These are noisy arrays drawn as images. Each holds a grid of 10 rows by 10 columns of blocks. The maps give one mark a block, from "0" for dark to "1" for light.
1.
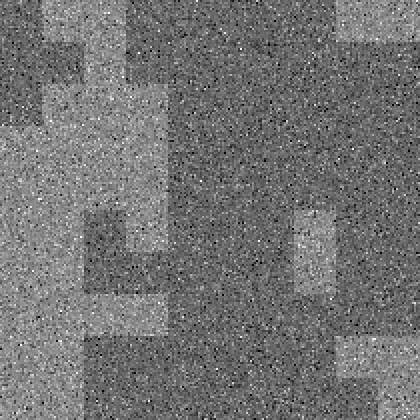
0 1 1 0 0 0 0 0 1 1
0 0 1 0 0 0 0 0 0 0
0 1 1 1 0 0 0 0 0 0
1 1 1 1 0 0 0 0 0 0
1 1 1 1 0 0 0 0 0 0
1 1 0 1 0 0 0 1 0 0
1 1 0 0 0 0 0 1 0 0
1 1 1 1 0 0 0 0 0 0
1 1 0 0 0 0 0 0 1 1
1 1 0 0 0 0 0 0 0 1
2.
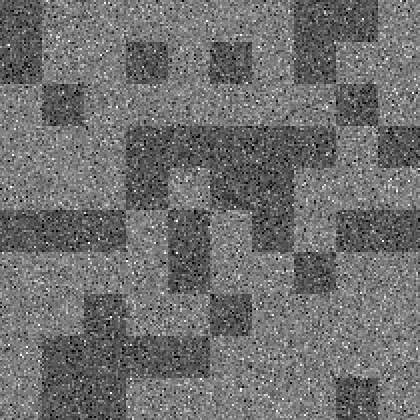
0 1 1 1 1 1 1 0 0 1
0 1 1 0 1 0 1 0 1 1
1 0 1 1 1 1 1 1 0 1
1 1 1 0 0 0 0 0 1 0
1 1 1 0 1 0 0 1 1 1
0 0 0 1 0 1 0 1 0 0
1 1 1 1 0 1 1 0 1 1
1 1 0 1 1 0 1 1 1 1
1 0 0 0 0 1 1 1 1 1
1 0 0 1 1 1 1 1 0 1
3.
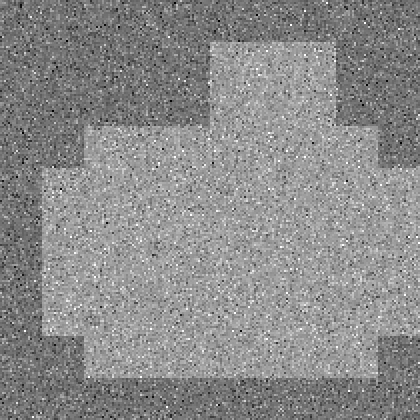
0 0 0 0 0 0 0 0 0 0
0 0 0 0 0 1 1 1 0 0
0 0 0 0 0 1 1 1 0 0
0 0 1 1 1 1 1 1 1 0
0 1 1 1 1 1 1 1 1 1
0 1 1 1 1 1 1 1 1 1
0 1 1 1 1 1 1 1 1 1
0 1 1 1 1 1 1 1 1 1
0 0 1 1 1 1 1 1 1 0
0 0 0 0 0 0 0 0 0 0
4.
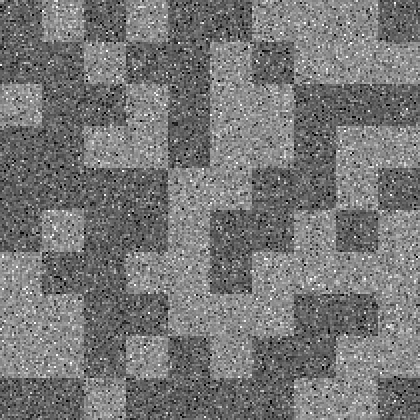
0 1 0 1 0 0 1 1 1 0
0 0 1 0 0 1 0 1 1 1
1 0 0 1 0 1 1 0 0 0
0 0 1 1 0 1 1 0 1 1
0 0 0 0 1 1 0 0 1 0
0 1 0 0 1 0 0 1 0 1
1 0 0 1 1 0 1 1 1 1
1 1 0 0 1 1 1 0 0 1
1 1 0 1 0 1 0 0 1 1
0 0 1 0 0 0 0 1 1 0
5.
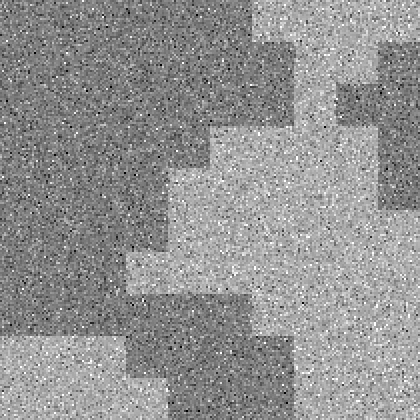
0 0 0 0 0 0 1 1 1 1
0 0 0 0 0 0 0 1 1 0
0 0 0 0 0 0 0 1 0 0
0 0 0 0 0 1 1 1 1 0
0 0 0 0 1 1 1 1 1 0
0 0 0 0 1 1 1 1 1 1
0 0 0 1 1 1 1 1 1 1
0 0 0 0 0 0 1 1 1 1
1 1 1 0 0 0 0 1 1 1
1 1 1 1 0 0 0 1 1 1
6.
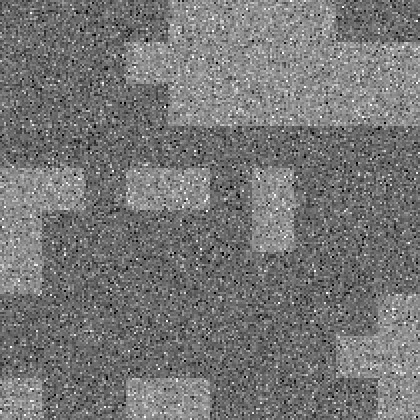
0 0 0 0 1 1 1 1 0 0
0 0 0 1 1 1 1 1 1 1
0 0 0 0 1 1 1 1 1 1
0 0 0 0 0 0 0 0 0 0
1 1 0 1 1 0 1 0 0 0
1 0 0 0 0 0 1 0 0 0
1 0 0 0 0 0 0 0 0 0
0 0 0 0 0 0 0 0 0 1
0 0 0 0 0 0 0 0 1 1
1 0 0 1 1 0 0 0 0 1
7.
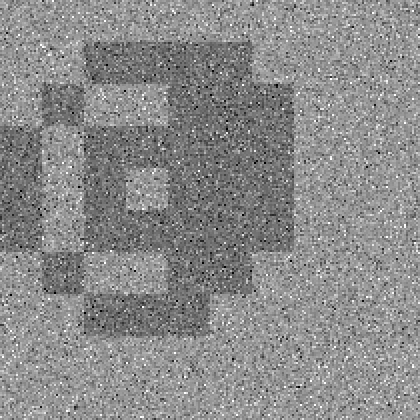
1 1 1 1 1 1 1 1 1 1
1 1 0 0 0 0 1 1 1 1
1 0 1 1 0 0 0 1 1 1
0 1 0 0 0 0 0 1 1 1
0 1 0 1 0 0 0 1 1 1
0 1 0 0 0 0 0 1 1 1
1 0 1 1 0 0 1 1 1 1
1 1 0 0 0 1 1 1 1 1
1 1 1 1 1 1 1 1 1 1
1 1 1 1 1 1 1 1 1 1
